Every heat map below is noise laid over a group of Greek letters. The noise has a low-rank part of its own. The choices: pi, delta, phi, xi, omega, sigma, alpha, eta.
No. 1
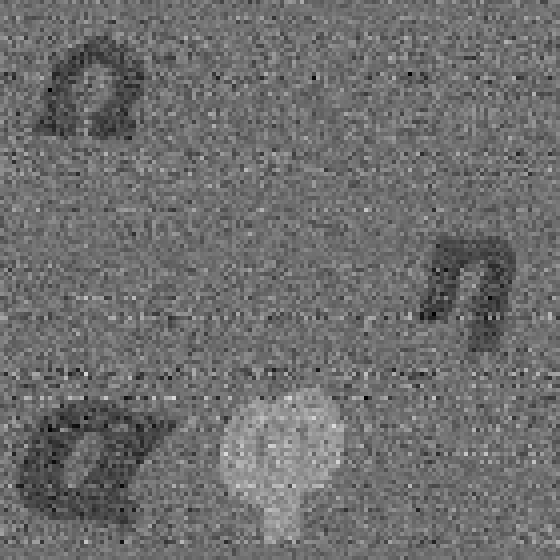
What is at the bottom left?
alpha
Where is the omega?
top left
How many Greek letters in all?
4
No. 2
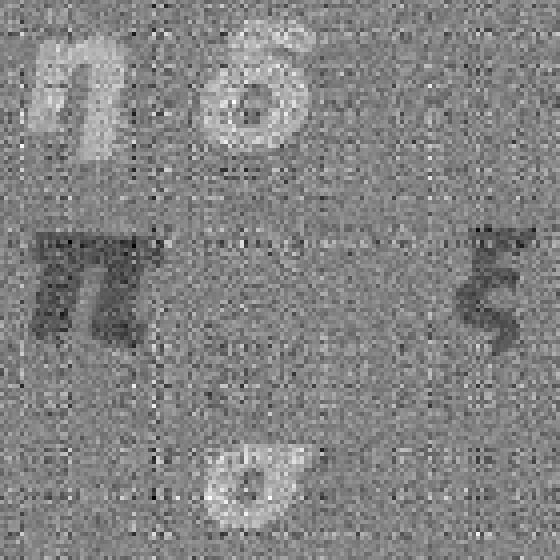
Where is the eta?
top left
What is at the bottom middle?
sigma
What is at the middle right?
xi
